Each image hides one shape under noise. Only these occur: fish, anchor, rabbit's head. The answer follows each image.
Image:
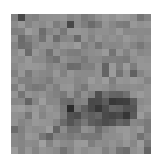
fish
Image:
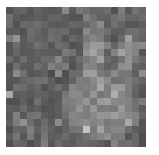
rabbit's head
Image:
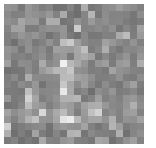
anchor
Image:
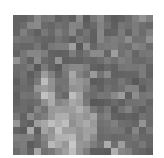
rabbit's head
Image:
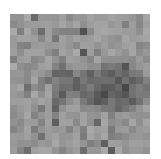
fish
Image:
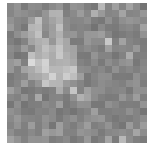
rabbit's head
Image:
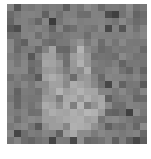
rabbit's head
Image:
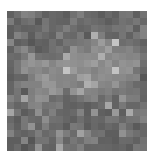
fish
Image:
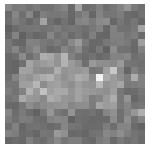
fish
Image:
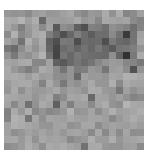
fish
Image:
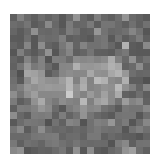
fish
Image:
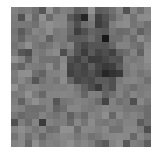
rabbit's head
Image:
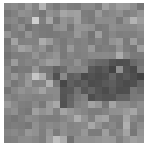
fish
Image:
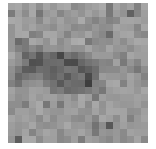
fish
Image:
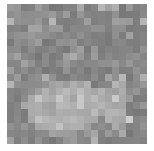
fish
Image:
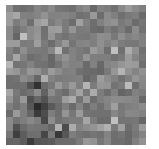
anchor
